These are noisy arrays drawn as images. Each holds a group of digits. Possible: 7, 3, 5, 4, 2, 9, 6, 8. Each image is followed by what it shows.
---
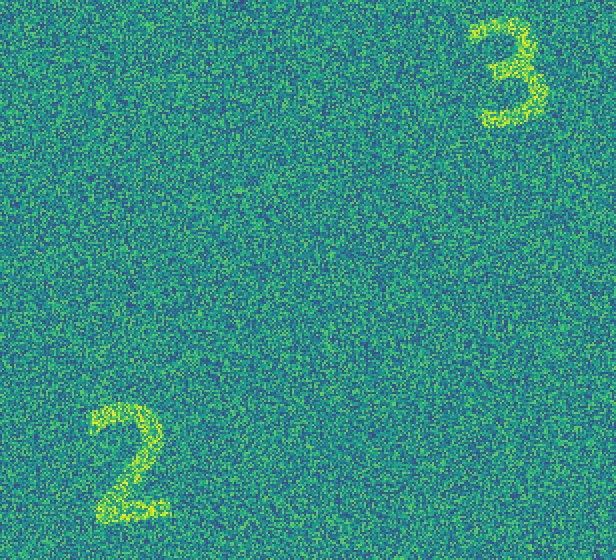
top right: 3; bottom left: 2
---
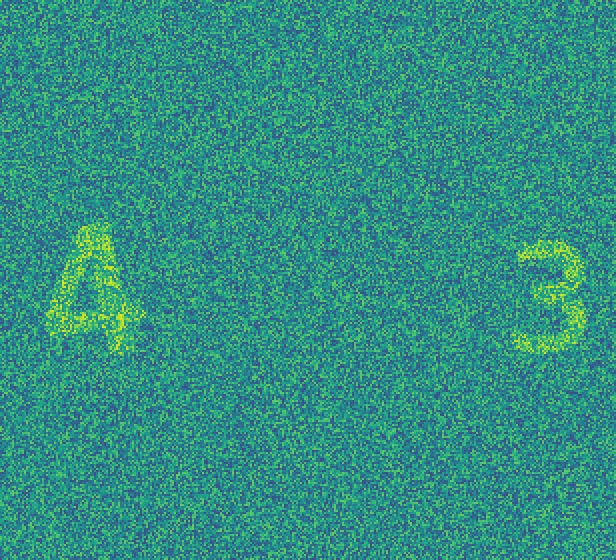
middle left: 4; middle right: 3
